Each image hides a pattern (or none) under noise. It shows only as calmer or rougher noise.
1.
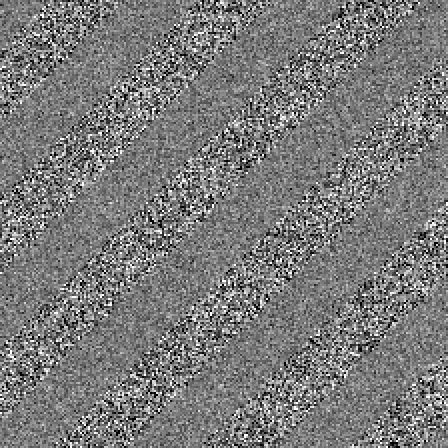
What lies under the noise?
diagonal stripes
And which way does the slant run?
bottom left to top right
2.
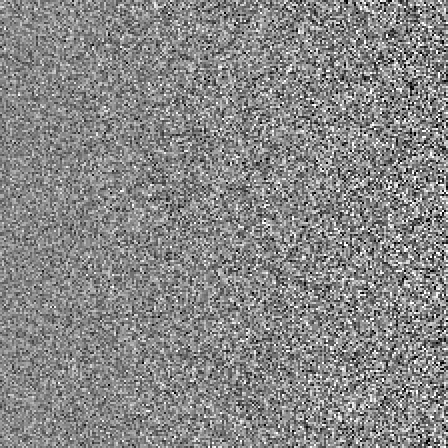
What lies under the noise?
a smooth slope
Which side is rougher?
right
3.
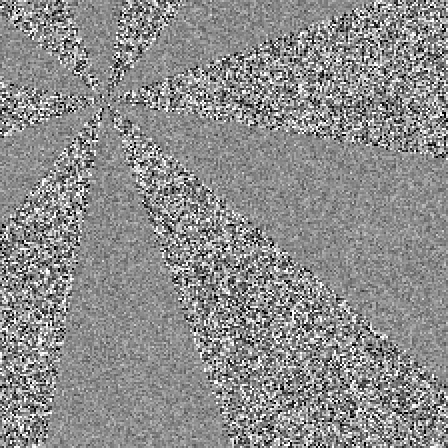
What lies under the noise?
spokes from one point
